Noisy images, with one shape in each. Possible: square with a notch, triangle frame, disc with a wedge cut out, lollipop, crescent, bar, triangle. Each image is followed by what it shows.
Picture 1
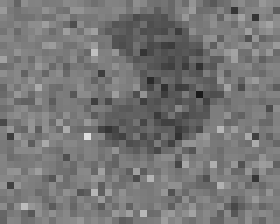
disc with a wedge cut out
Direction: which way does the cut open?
left
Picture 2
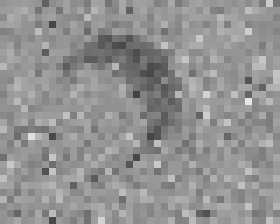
crescent
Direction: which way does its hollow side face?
down and left
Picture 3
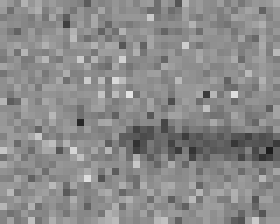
bar
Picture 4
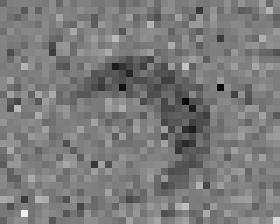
crescent
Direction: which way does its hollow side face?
down and left
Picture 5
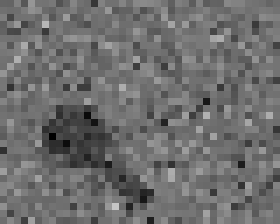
lollipop
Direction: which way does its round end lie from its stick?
up and left
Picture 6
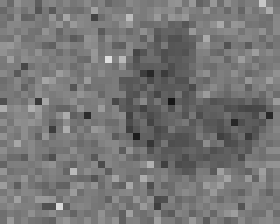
disc with a wedge cut out
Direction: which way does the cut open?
up and right
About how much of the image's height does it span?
two thirds
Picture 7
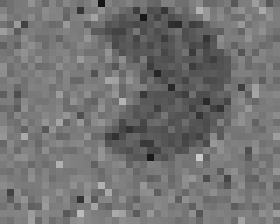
disc with a wedge cut out
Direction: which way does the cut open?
left
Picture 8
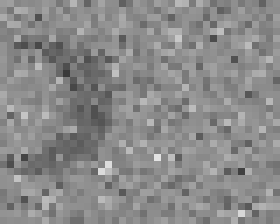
crescent
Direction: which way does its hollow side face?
left
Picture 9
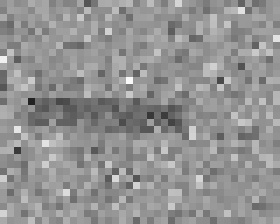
bar
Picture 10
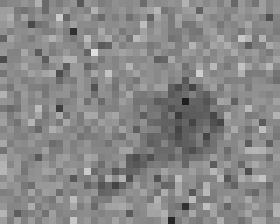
lollipop
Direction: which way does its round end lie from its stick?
up and right
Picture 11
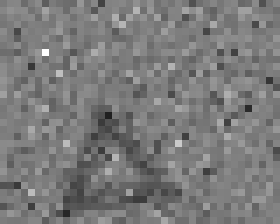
triangle frame
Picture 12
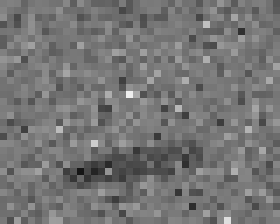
bar
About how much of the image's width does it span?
half
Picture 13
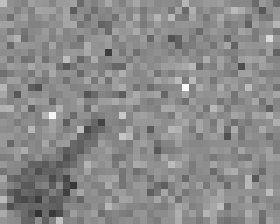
lollipop
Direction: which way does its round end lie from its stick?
down and left
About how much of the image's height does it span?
half
